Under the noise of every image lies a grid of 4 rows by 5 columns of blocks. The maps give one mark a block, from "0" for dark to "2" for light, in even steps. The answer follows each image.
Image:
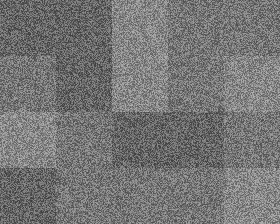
00211
10212
21001
01112
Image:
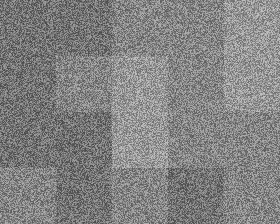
00112
01212
00211
10101
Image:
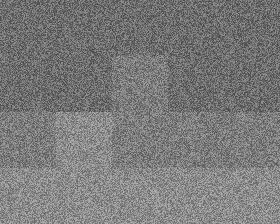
00000
00100
12111
22222
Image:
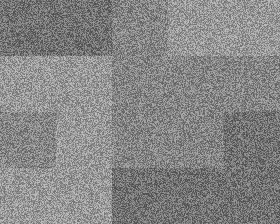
00122
22111
12110
22000
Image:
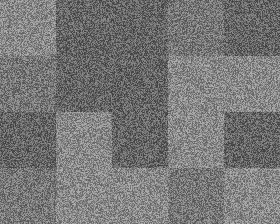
20010
10022
02020
12212
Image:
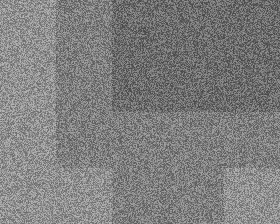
21000
21000
21111
22112
